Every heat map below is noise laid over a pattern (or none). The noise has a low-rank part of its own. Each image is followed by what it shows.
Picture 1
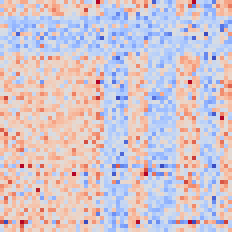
bands of rows crossing bands of columns
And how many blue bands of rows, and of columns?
1 and 3
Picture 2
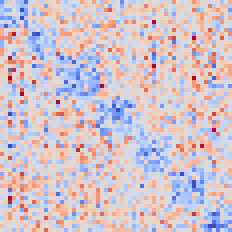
blocks along the diagonal
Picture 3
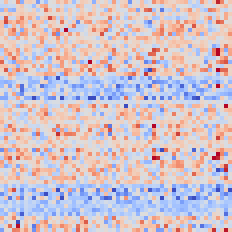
bands of rows
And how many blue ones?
2
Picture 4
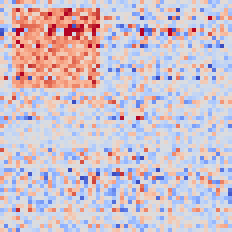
one block
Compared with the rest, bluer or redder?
redder
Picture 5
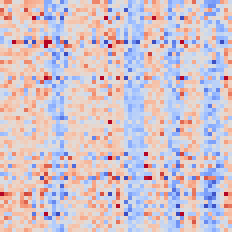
bands of columns
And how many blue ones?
4
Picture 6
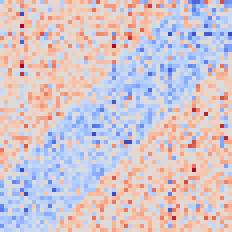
a diagonal band
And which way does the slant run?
bottom left to top right
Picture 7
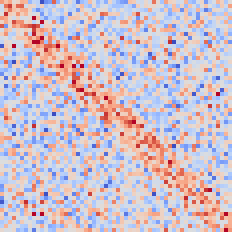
a diagonal band
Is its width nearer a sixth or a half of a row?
a sixth
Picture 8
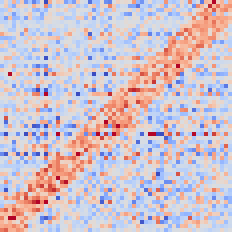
a diagonal band
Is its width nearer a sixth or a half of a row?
a sixth
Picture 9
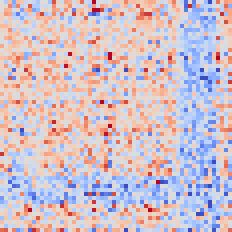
bands of rows crossing bands of columns
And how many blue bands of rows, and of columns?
1 and 1
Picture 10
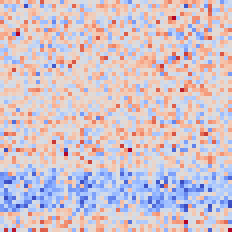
one band of rows
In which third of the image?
bottom
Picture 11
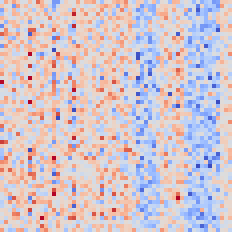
bands of columns
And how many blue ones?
2
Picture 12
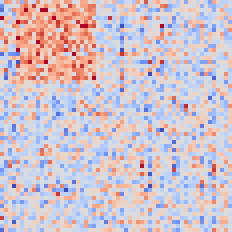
one block
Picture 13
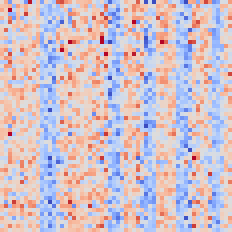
bands of columns
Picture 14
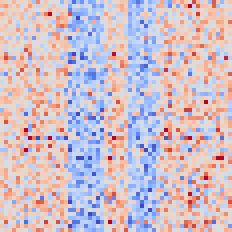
bands of columns
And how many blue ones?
2
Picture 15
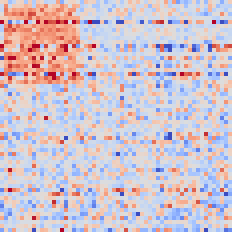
one block
